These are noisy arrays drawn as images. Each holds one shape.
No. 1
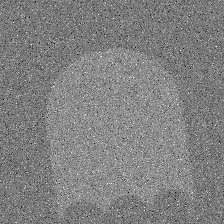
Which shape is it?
ghost
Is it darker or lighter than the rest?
lighter
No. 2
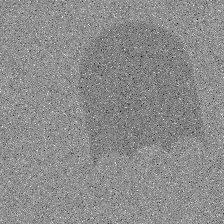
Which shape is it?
ghost
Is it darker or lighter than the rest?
darker
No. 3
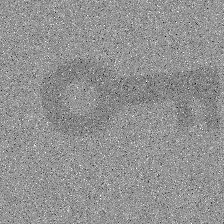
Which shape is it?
key
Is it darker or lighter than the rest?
darker
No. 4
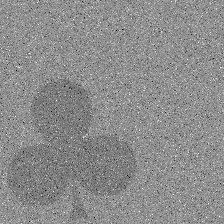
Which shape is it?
club
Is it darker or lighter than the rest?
darker
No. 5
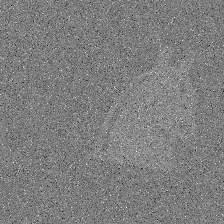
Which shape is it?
chess knight
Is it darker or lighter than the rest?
lighter
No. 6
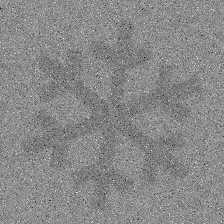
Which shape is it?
snowflake
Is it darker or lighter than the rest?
darker
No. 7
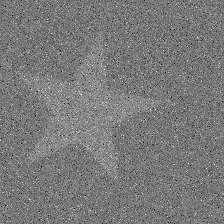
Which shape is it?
star
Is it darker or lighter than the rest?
lighter
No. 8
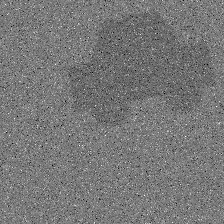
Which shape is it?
car
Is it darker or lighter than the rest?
darker
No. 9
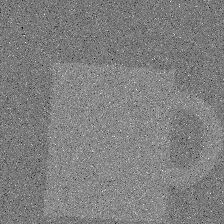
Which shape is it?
cup
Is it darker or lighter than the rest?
lighter
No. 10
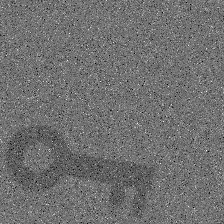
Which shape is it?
key
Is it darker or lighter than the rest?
darker
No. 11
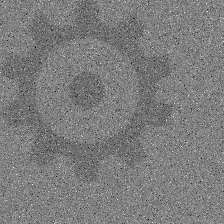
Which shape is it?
gear
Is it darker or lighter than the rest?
darker
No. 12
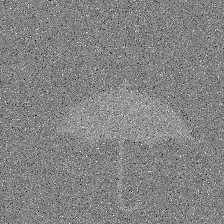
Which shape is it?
umbrella
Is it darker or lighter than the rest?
lighter
